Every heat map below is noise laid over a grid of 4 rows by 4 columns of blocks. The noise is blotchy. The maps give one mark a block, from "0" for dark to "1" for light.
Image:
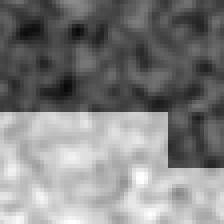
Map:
0 0 0 0
0 0 0 0
1 1 1 0
1 1 1 1
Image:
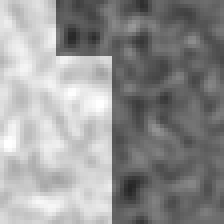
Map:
1 0 0 0
1 1 0 0
1 1 0 0
1 1 0 0
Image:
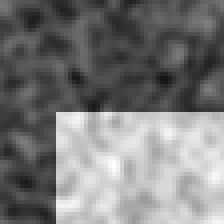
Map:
0 0 0 0
0 0 0 0
0 1 1 1
0 1 1 1
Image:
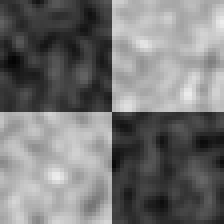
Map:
0 0 1 1
0 0 1 1
1 1 0 0
1 1 0 0
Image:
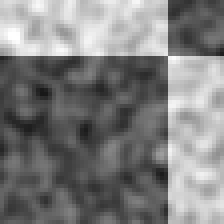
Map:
1 1 1 0
0 0 0 1
0 0 0 1
0 0 0 1
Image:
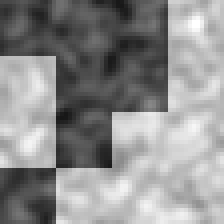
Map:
0 0 0 1
1 0 0 1
1 0 1 1
0 1 1 1
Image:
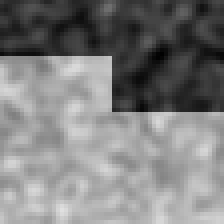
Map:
0 0 0 0
1 1 0 0
1 1 1 1
1 1 1 1
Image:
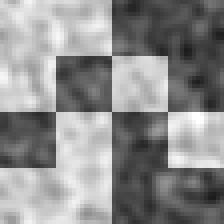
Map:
1 1 0 0
1 0 1 0
0 1 0 1
1 1 0 0
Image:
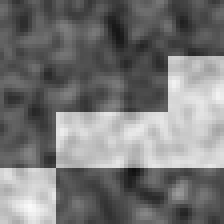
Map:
0 0 0 0
0 0 0 1
0 1 1 1
1 0 0 0
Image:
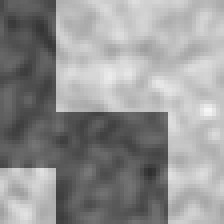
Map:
0 1 1 1
0 1 1 1
0 0 0 1
1 0 0 1
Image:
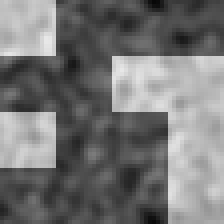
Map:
1 0 0 0
0 0 1 1
1 0 0 1
0 0 0 1
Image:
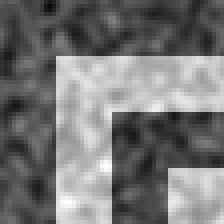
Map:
0 0 0 0
0 1 1 1
0 1 0 0
0 1 0 1
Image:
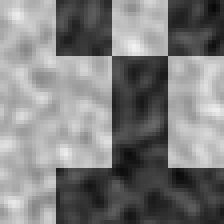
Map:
1 0 1 0
1 1 0 1
1 1 0 1
1 0 0 0
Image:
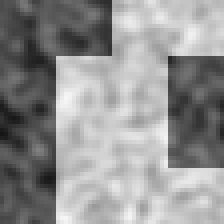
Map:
0 0 1 1
0 1 1 0
0 1 1 0
0 1 1 1
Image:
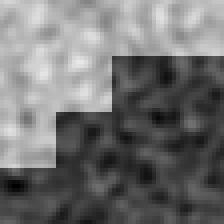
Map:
1 1 1 1
1 1 0 0
1 0 0 0
0 0 0 0
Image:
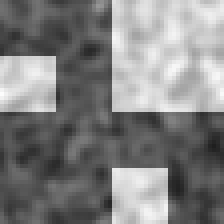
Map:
0 0 1 1
1 0 1 1
0 0 0 0
0 0 1 0
